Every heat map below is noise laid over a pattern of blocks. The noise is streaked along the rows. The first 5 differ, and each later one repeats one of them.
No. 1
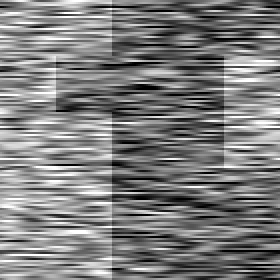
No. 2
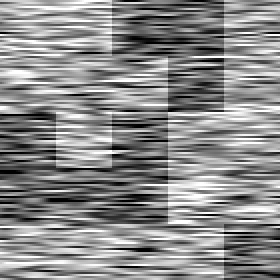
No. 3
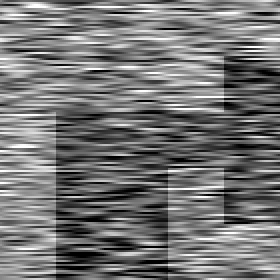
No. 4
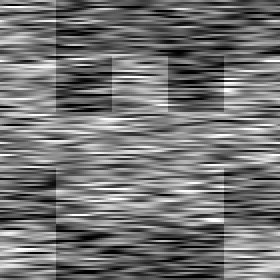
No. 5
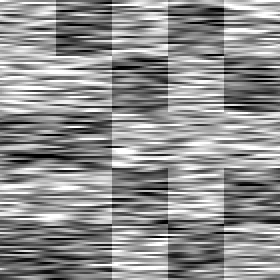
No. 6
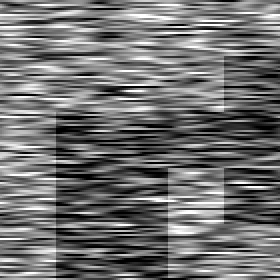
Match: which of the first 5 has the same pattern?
3
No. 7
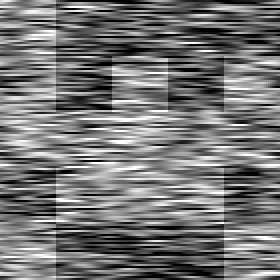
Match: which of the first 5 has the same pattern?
4
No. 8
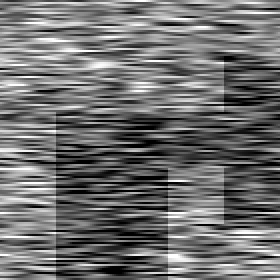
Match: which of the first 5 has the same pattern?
3
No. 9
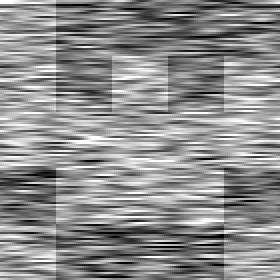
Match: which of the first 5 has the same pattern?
4
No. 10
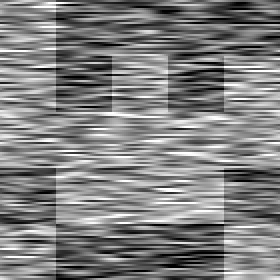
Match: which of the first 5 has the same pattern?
4
